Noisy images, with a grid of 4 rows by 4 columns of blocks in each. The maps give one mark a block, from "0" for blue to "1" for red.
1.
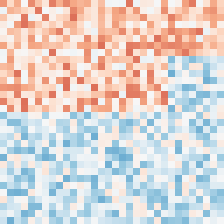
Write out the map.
1111
1110
0000
0000
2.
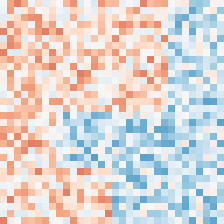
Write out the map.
1110
1110
1000
1100
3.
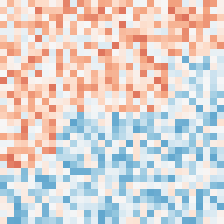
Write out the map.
1111
1110
1000
0000
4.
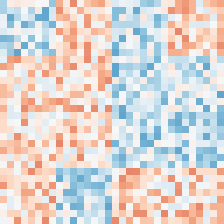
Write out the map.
0101
1100
1100
1011
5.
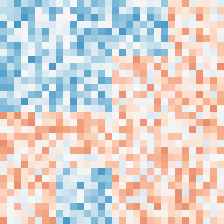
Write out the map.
0001
0011
1111
1011
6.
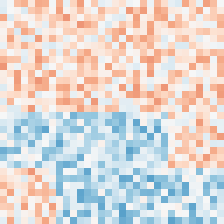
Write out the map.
1111
1111
0001
1000
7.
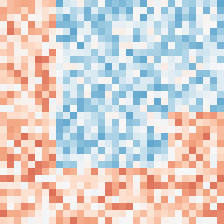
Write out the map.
1000
1000
1001
1111
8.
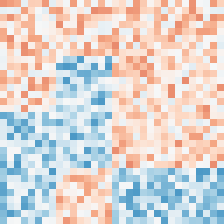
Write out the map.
1111
1011
0011
0100
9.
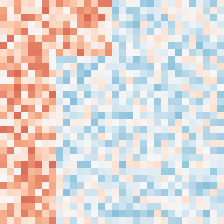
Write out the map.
1100
1000
1000
1000
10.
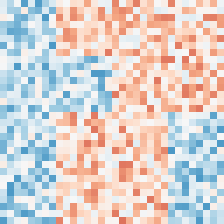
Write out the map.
0111
0011
0110
0110
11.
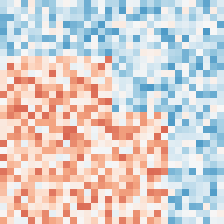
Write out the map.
0000
1100
1110
1110
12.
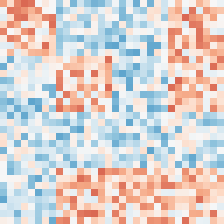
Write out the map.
1001
0101
0000
0111
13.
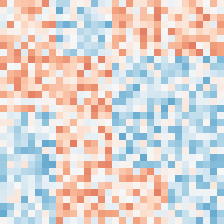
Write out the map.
1011
1100
0100
0110
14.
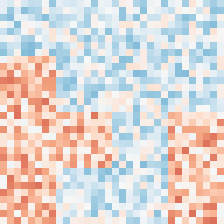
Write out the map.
0000
1000
1101
1001
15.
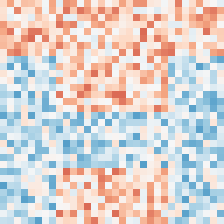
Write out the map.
1111
0110
0000
0110
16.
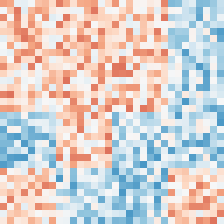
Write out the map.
1110
1110
0100
1001
